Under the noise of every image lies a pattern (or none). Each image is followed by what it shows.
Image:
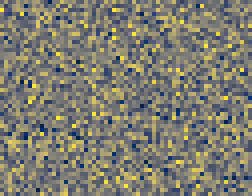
only noise
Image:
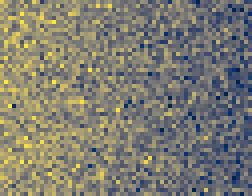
a smooth slope
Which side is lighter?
left
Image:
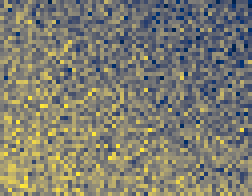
a smooth slope
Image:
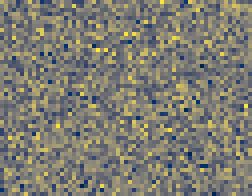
only noise
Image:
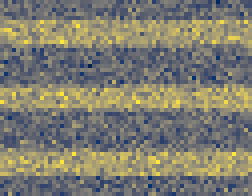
horizontal stripes
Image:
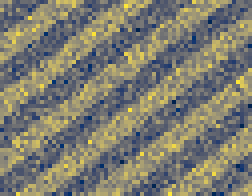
diagonal stripes
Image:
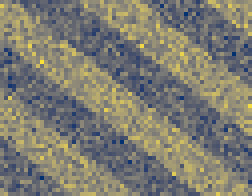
diagonal stripes
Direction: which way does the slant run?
top left to bottom right
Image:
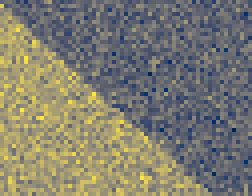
a sharp edge
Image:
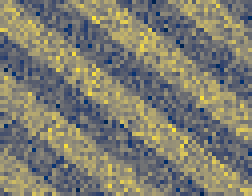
diagonal stripes
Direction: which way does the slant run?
top left to bottom right
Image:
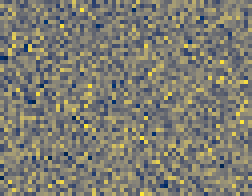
only noise
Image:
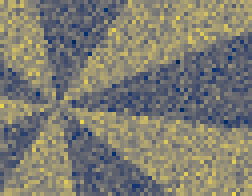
spokes from one point
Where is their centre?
middle left
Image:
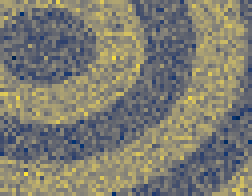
rings round one point
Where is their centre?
top left
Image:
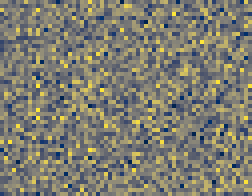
only noise
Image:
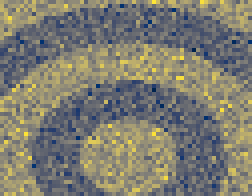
rings round one point
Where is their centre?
bottom middle
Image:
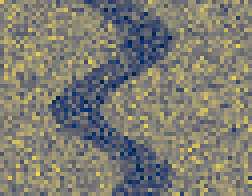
a wavy band
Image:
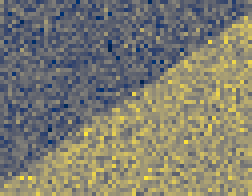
a sharp edge
